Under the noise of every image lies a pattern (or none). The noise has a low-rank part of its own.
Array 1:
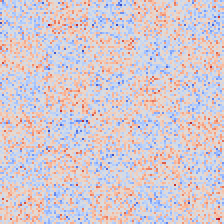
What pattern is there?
a checkerboard
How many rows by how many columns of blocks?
6 by 5
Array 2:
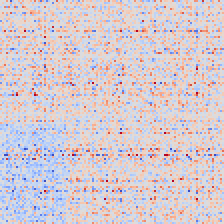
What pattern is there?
one block
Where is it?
bottom left
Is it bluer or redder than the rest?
bluer
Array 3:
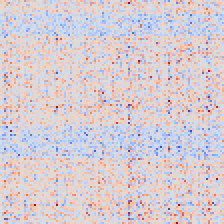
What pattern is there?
bands of rows
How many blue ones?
2
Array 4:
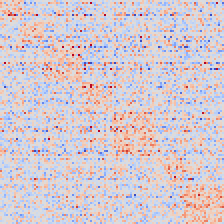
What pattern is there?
blocks along the diagonal
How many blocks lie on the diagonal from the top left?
7
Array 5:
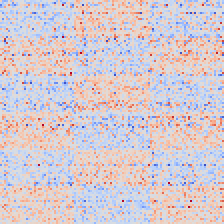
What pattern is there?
a checkerboard
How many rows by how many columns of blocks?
6 by 3
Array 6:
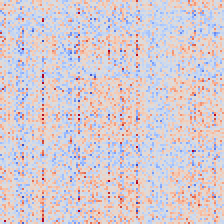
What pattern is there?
bands of rows crossing bands of columns
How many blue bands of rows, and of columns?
3 and 3
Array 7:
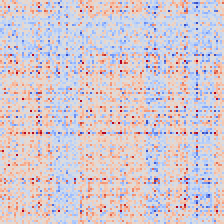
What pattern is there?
bands of rows crossing bands of columns
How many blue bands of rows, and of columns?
1 and 3
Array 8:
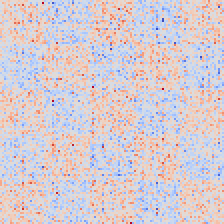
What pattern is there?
a checkerboard
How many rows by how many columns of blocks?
5 by 5
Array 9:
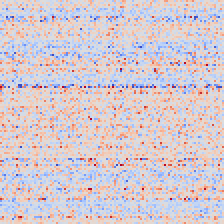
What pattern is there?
bands of rows
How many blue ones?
5
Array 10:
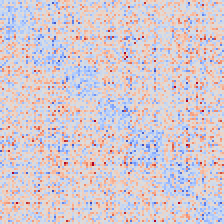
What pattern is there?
blocks along the diagonal
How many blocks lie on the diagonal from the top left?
7
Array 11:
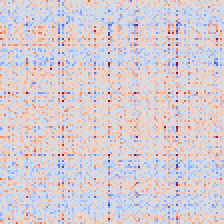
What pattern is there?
bands of rows
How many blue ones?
4
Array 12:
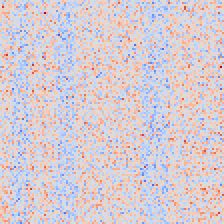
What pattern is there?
bands of columns
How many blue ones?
3
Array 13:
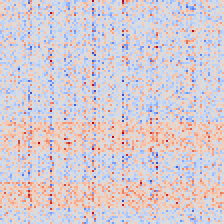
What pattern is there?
bands of rows
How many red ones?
2
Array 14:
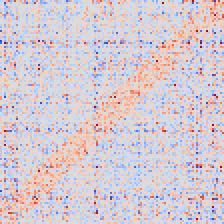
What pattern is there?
a diagonal band
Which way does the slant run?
bottom left to top right
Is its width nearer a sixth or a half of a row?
a sixth
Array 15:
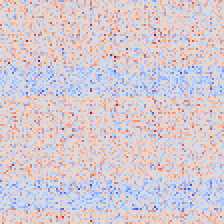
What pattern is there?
bands of rows
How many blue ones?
2
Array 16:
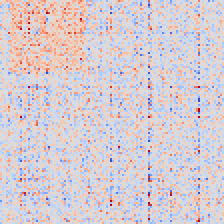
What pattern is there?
one block
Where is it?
top left
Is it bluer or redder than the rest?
redder
